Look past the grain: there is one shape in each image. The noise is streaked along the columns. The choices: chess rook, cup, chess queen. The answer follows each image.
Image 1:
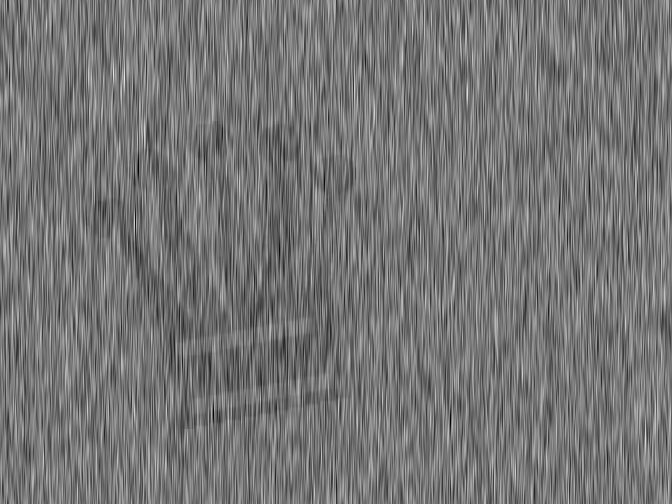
chess queen
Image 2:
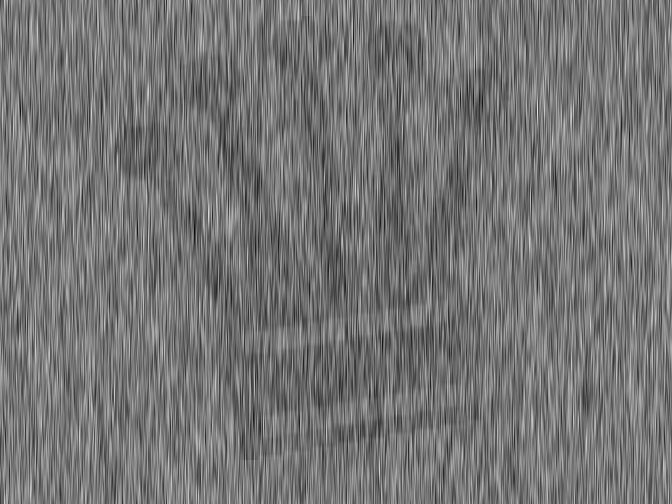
chess queen
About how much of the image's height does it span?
nearly all
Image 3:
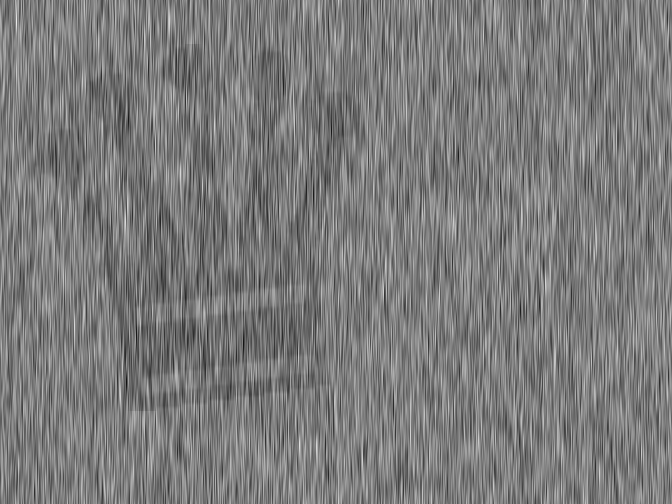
chess queen
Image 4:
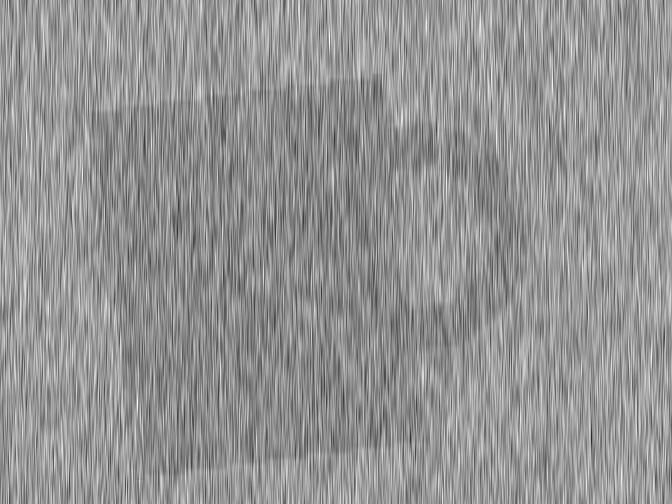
cup
